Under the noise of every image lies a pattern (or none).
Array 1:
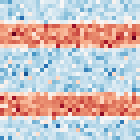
horizontal stripes
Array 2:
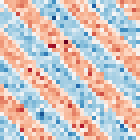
diagonal stripes
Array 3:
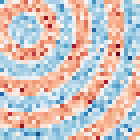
rings round one point
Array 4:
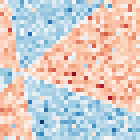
spokes from one point
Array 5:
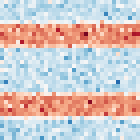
horizontal stripes
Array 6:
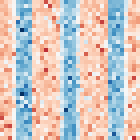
vertical stripes
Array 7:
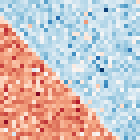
a sharp edge
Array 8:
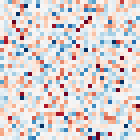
only noise
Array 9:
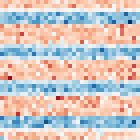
horizontal stripes
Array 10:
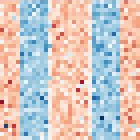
vertical stripes
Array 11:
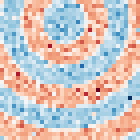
rings round one point
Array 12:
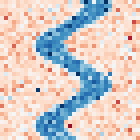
a wavy band
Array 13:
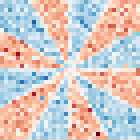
spokes from one point
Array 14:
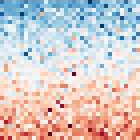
a smooth slope
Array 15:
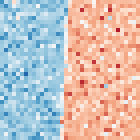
a sharp edge
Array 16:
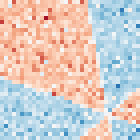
spokes from one point
